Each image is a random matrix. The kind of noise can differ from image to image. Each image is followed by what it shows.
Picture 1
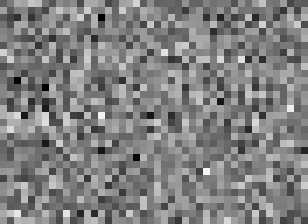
low rank plus noise
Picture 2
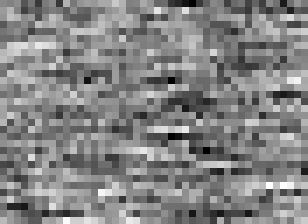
streaked along the rows
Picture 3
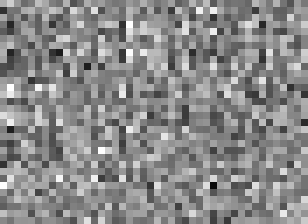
low rank plus noise
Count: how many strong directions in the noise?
two
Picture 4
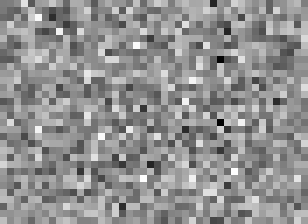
independent entries
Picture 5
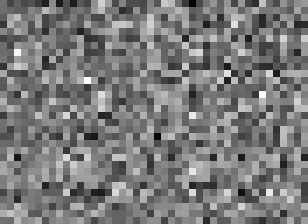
low rank plus noise
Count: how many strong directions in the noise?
three or four
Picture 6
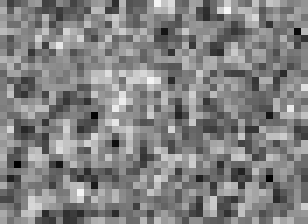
blotchy
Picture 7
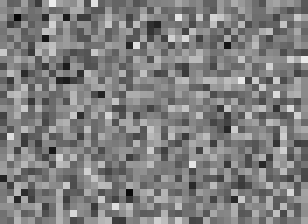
independent entries
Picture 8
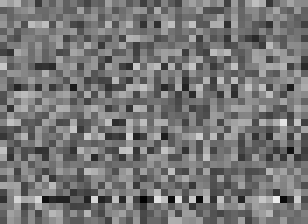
rows of uneven size
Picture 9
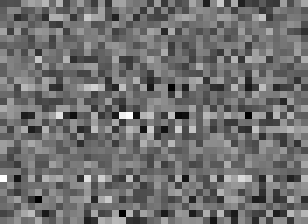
rows of uneven size
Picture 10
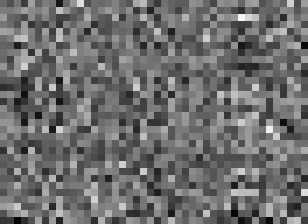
low rank plus noise
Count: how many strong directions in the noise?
two
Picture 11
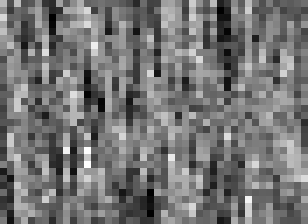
streaked along the columns
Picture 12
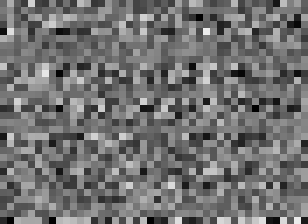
rows of uneven size
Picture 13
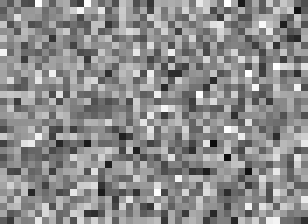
independent entries
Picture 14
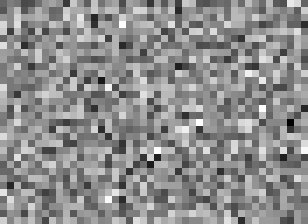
independent entries
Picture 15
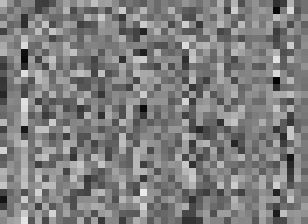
columns of uneven size
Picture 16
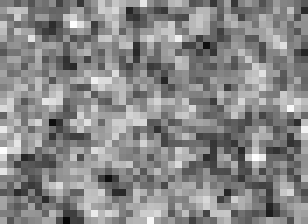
blotchy
